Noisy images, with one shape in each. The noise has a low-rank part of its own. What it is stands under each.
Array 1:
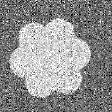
flower
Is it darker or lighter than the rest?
lighter
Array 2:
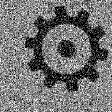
gear
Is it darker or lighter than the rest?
darker
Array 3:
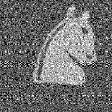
chess knight
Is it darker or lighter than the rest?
lighter
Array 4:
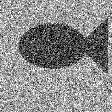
fish
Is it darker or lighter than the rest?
darker
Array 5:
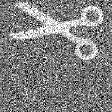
pair of scissors
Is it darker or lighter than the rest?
lighter
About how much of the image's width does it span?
nearly all
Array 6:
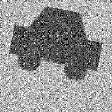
car
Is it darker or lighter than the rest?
darker
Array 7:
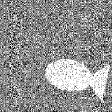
fish
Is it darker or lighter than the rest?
lighter
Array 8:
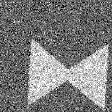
bow tie
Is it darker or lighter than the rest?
lighter
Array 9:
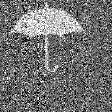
umbrella
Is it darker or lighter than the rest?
lighter
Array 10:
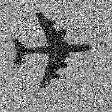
airplane
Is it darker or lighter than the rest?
darker
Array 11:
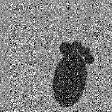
footprint
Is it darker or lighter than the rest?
darker
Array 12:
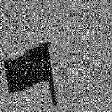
flag
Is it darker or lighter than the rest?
darker
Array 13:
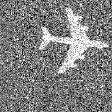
airplane
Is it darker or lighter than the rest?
lighter
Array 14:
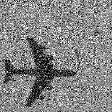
airplane
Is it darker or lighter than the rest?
darker
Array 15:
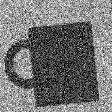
cup
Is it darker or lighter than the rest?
darker
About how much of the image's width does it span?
nearly all
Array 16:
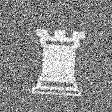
chess rook
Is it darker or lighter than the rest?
lighter
